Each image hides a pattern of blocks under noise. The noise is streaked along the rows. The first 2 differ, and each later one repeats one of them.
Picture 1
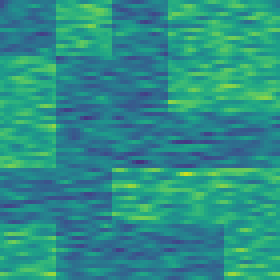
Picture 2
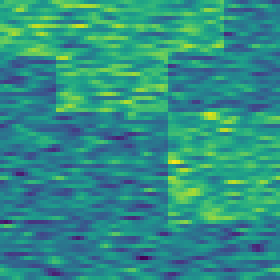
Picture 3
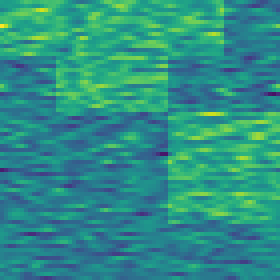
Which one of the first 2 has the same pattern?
2
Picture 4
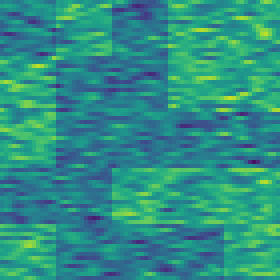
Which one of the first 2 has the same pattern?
1
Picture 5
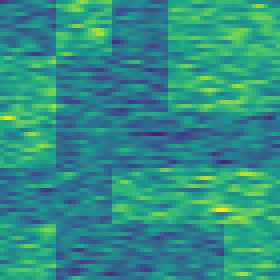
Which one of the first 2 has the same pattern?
1
